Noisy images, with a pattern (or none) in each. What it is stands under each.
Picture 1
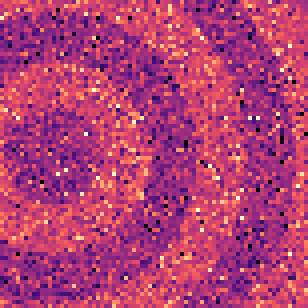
rings round one point
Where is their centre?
middle left
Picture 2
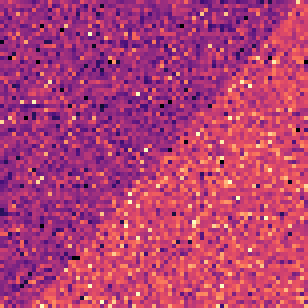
a sharp edge
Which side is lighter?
bottom right
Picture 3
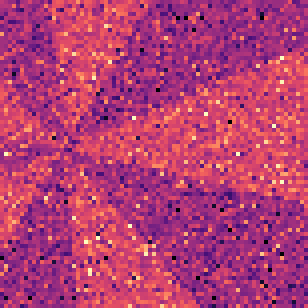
spokes from one point
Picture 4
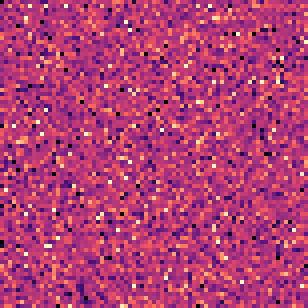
only noise
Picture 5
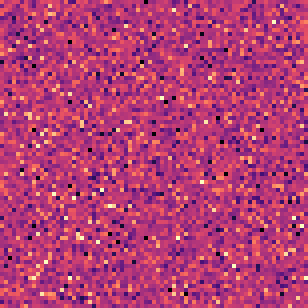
only noise
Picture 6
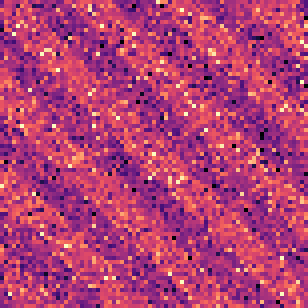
diagonal stripes
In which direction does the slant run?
top left to bottom right
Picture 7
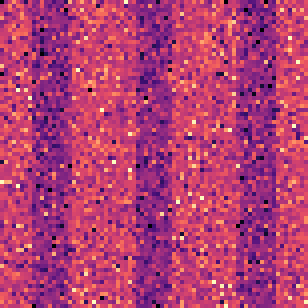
vertical stripes
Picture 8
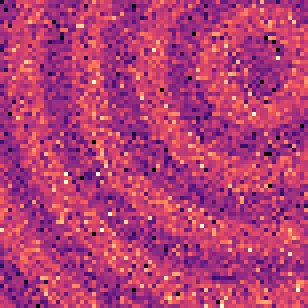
rings round one point
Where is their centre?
top right
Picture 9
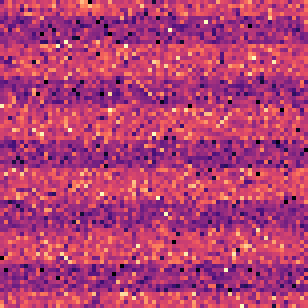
horizontal stripes
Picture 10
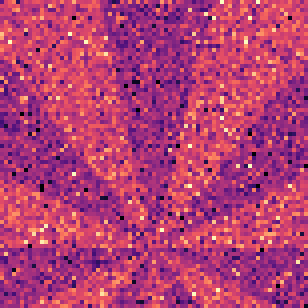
spokes from one point
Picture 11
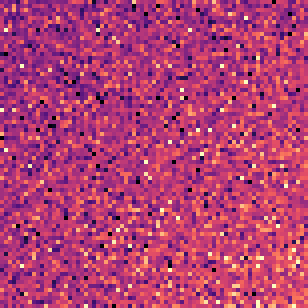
a smooth slope
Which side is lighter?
bottom right
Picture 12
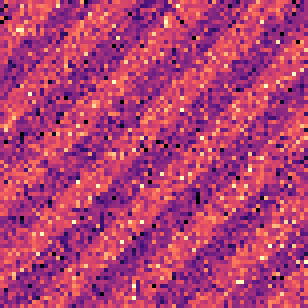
diagonal stripes
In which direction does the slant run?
bottom left to top right
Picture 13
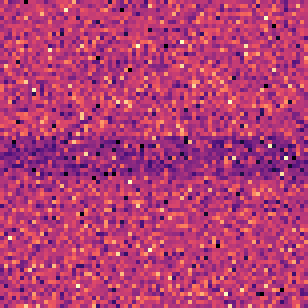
one horizontal stripe
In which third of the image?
middle
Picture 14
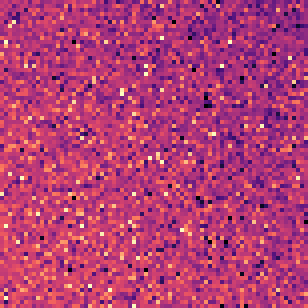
a smooth slope
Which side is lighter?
bottom left
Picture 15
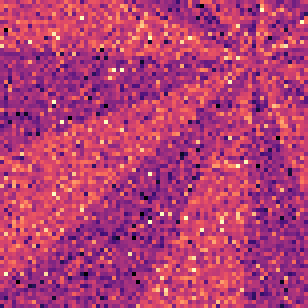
spokes from one point
